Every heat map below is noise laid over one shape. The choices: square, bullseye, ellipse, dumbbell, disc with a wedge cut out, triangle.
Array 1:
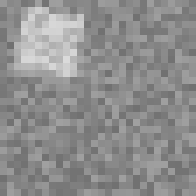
square
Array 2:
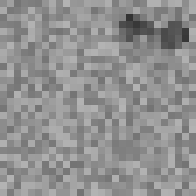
dumbbell
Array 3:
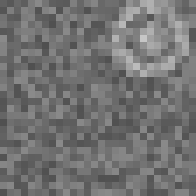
bullseye
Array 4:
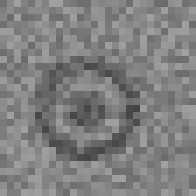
bullseye
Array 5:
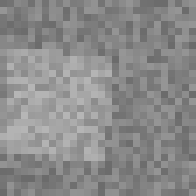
square
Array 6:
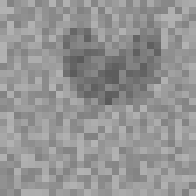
disc with a wedge cut out
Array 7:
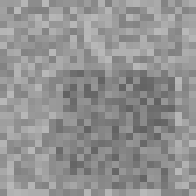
square
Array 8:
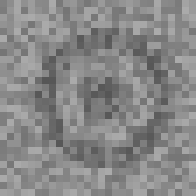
bullseye
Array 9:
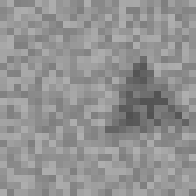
triangle
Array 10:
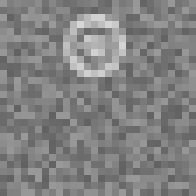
bullseye
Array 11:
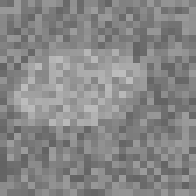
ellipse
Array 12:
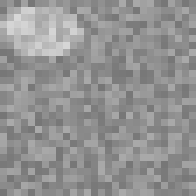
ellipse
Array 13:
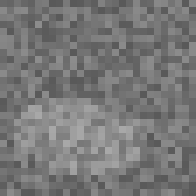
ellipse
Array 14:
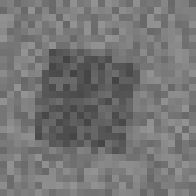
square
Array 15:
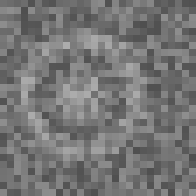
bullseye
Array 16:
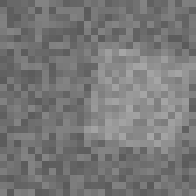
square
